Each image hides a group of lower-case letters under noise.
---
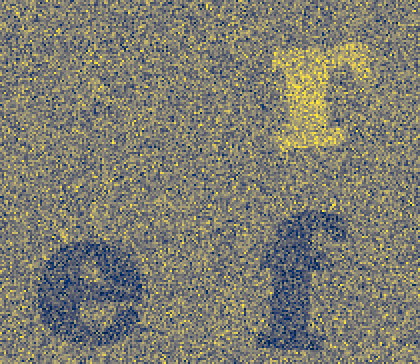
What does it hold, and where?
top right: light r; bottom left: dark e; bottom right: dark f
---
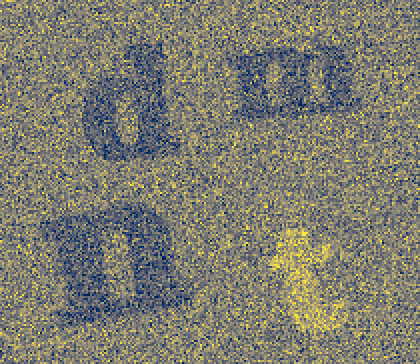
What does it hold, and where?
top left: dark d; top right: dark m; bottom left: dark n; bottom right: light t
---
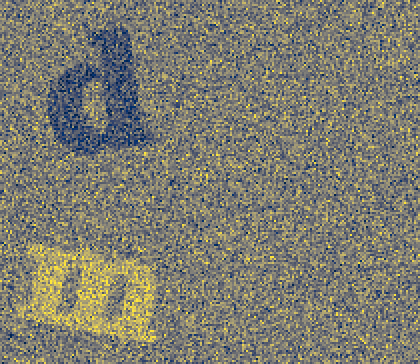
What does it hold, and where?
top left: dark d; bottom left: light m
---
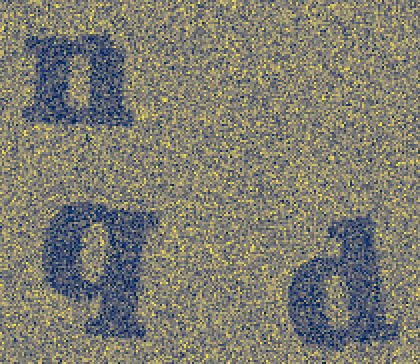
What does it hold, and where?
top left: dark n; bottom left: dark q; bottom right: dark d
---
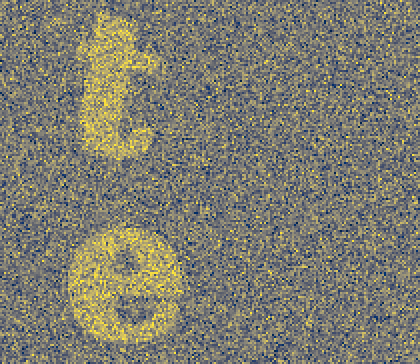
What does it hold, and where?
top left: light t; bottom left: light e
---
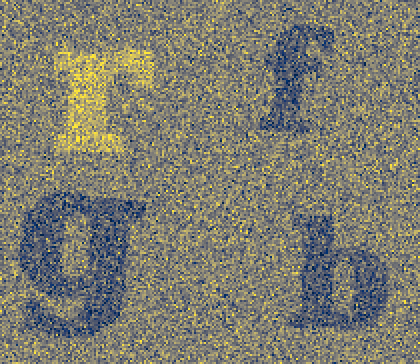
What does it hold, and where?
top left: light r; top right: dark f; bottom left: dark g; bottom right: dark b
